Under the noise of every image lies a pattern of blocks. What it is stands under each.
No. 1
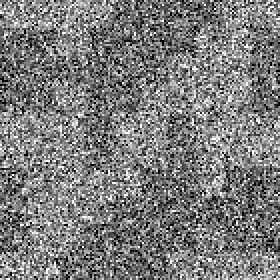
the same after a half turn
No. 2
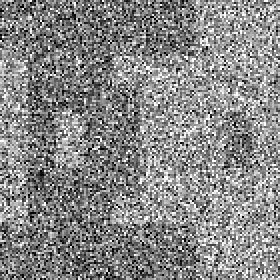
top and bottom mirror each other
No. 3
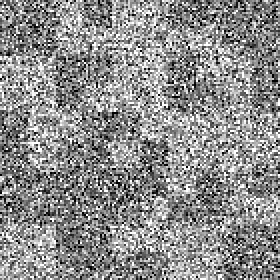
mirrored about the diagonal from the bottom left
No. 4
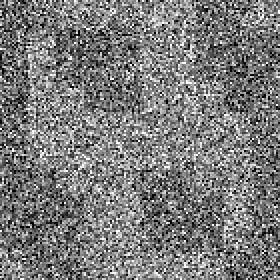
the same after a half turn
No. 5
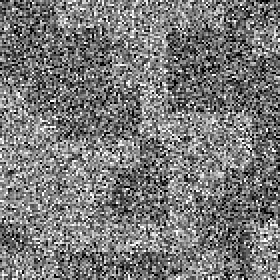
no symmetry
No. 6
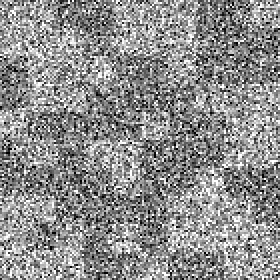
mirrored about the diagonal from the bottom left
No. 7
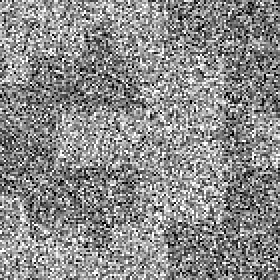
top and bottom mirror each other
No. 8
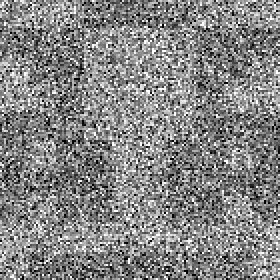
left and right mirror each other
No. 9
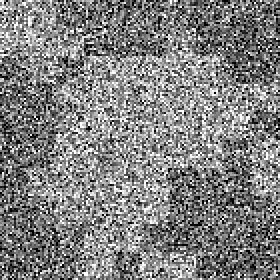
mirrored about the diagonal from the top left
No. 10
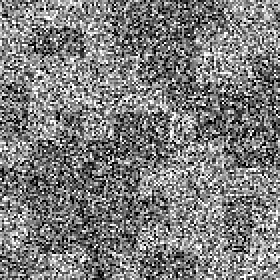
mirrored about the diagonal from the bottom left
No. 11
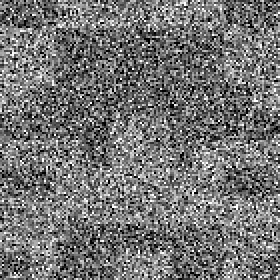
left and right mirror each other
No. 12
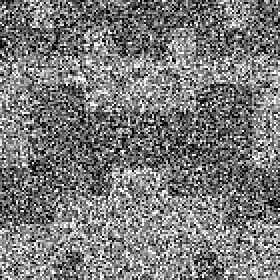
left and right mirror each other
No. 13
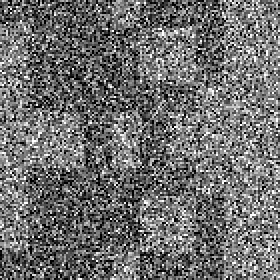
top and bottom mirror each other
